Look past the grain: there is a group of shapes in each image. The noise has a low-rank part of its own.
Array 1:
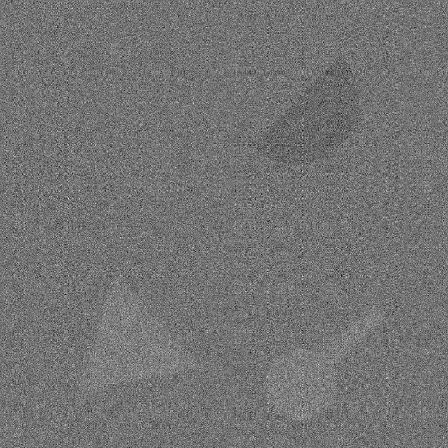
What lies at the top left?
nothing
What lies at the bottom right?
lollipop
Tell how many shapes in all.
3
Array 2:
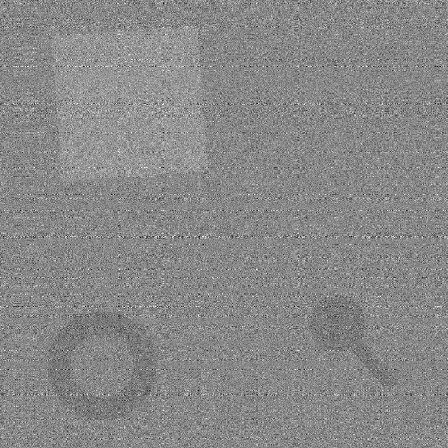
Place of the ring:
bottom left
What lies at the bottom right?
lollipop
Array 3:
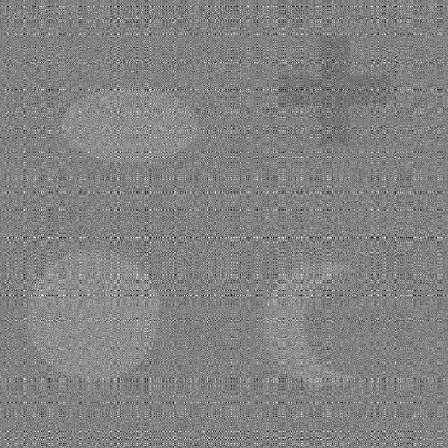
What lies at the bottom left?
disc
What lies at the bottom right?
crescent
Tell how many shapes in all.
4
